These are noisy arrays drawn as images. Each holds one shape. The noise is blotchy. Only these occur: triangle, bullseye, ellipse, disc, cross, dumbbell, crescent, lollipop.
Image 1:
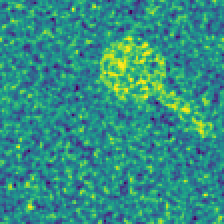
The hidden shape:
lollipop
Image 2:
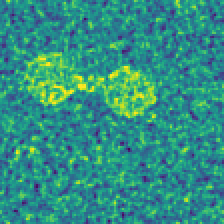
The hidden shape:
dumbbell
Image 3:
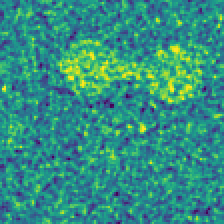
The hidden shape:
dumbbell
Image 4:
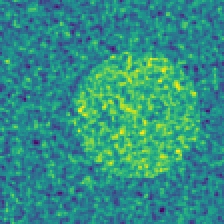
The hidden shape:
disc
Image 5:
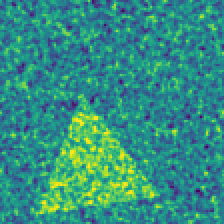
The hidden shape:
triangle
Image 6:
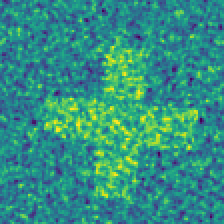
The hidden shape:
cross
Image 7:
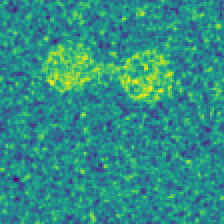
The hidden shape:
dumbbell
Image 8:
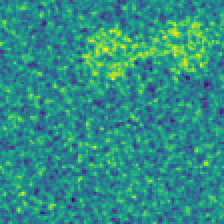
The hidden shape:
dumbbell
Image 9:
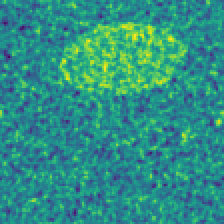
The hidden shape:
ellipse
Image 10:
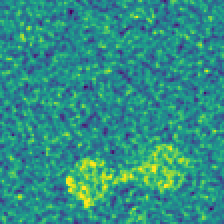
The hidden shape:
dumbbell
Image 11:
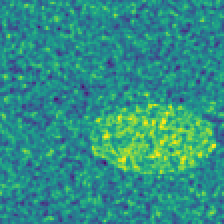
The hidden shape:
ellipse
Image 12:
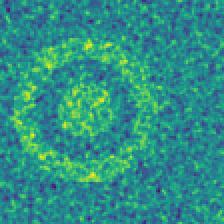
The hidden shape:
bullseye
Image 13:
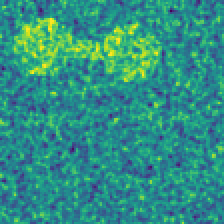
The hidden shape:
dumbbell
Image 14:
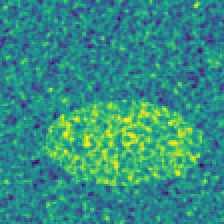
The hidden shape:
ellipse
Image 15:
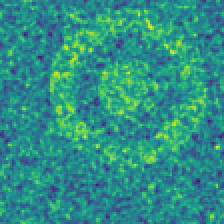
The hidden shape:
bullseye
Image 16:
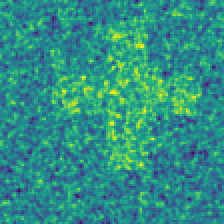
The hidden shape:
cross
